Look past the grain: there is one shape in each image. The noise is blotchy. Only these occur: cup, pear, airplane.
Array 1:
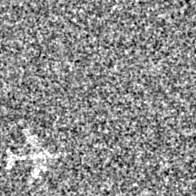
airplane
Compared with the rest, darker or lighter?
lighter
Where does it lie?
bottom left
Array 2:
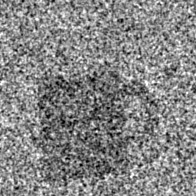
cup
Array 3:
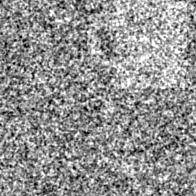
cup
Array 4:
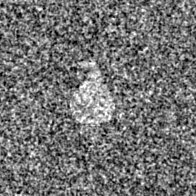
pear
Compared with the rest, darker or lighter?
lighter
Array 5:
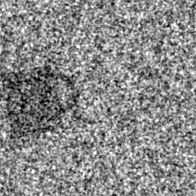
cup
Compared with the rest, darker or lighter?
darker
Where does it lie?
middle left
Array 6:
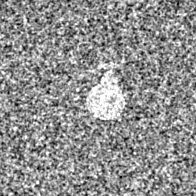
pear
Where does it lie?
centre
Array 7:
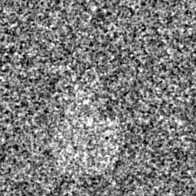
pear
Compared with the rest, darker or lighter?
lighter
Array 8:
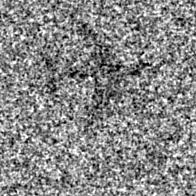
airplane
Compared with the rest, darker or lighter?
darker
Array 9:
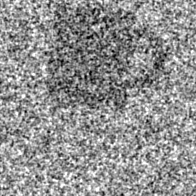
cup
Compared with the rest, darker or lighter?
darker
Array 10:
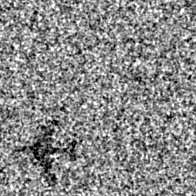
airplane
